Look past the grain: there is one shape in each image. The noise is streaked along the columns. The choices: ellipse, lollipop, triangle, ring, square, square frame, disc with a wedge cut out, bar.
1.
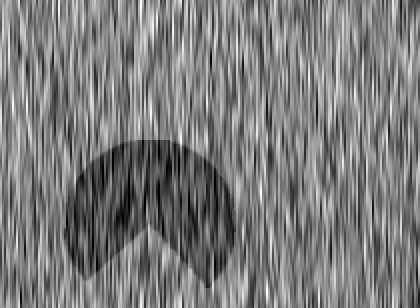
disc with a wedge cut out
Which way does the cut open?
down
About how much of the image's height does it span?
half
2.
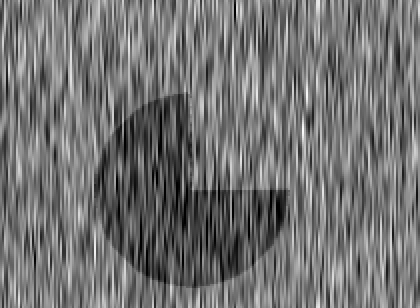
disc with a wedge cut out
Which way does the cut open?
up and right
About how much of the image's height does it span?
two thirds
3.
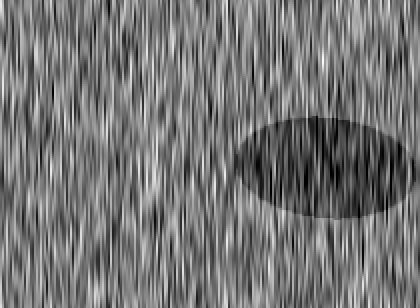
ellipse
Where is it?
middle right
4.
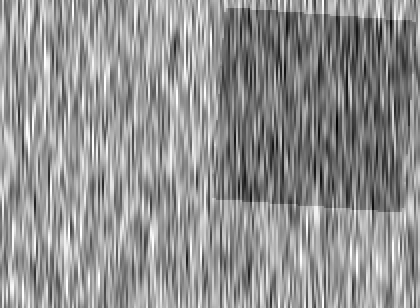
square
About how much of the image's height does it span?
two thirds
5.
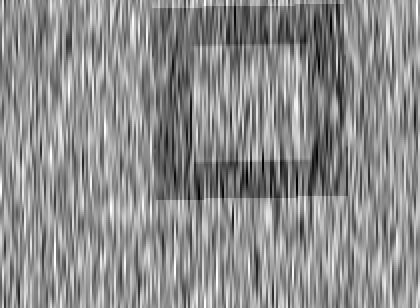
square frame
